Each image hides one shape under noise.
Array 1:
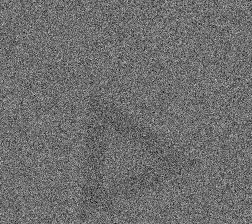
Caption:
dark triangle frame
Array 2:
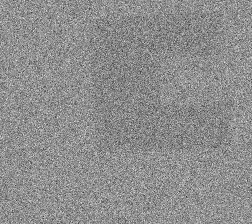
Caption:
dark square with a notch
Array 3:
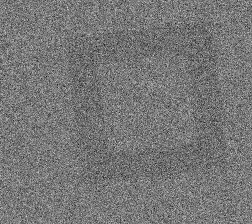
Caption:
dark square frame
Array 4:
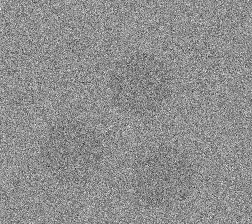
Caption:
dark three dots
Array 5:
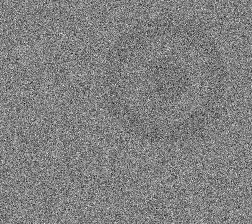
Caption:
dark bullseye
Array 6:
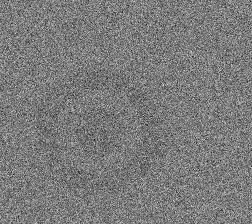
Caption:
dark bullseye
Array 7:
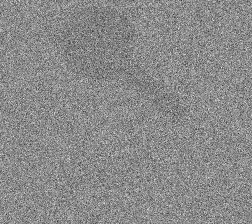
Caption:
dark lollipop
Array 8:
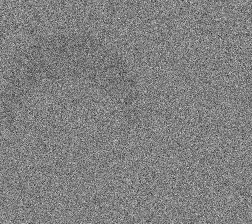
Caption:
dark crescent
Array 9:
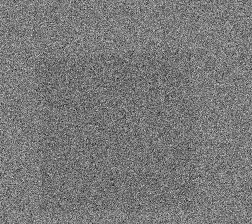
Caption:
dark square
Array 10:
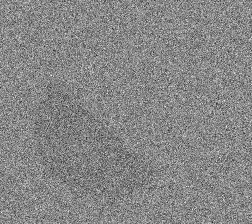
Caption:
dark half disc
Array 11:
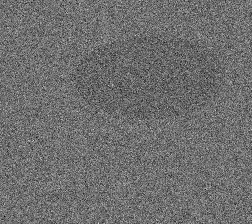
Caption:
dark ellipse
